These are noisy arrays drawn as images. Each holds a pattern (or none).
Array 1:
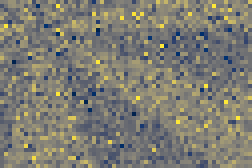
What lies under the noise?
spokes from one point
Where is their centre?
top left
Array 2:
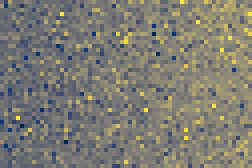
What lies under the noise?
a smooth slope
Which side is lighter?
right
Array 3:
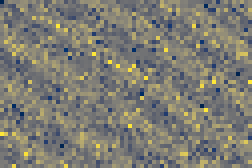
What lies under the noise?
diagonal stripes
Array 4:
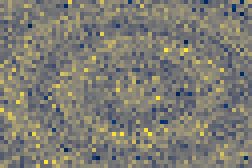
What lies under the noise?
rings round one point
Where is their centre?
centre
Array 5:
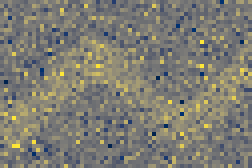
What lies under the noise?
a wavy band
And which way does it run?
left to right
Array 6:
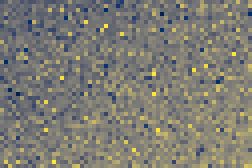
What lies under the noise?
a smooth slope
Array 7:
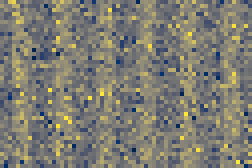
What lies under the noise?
vertical stripes
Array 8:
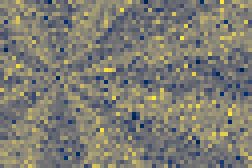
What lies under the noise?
spokes from one point
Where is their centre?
middle left
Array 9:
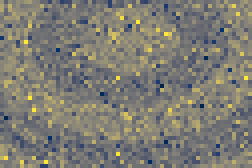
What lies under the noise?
rings round one point
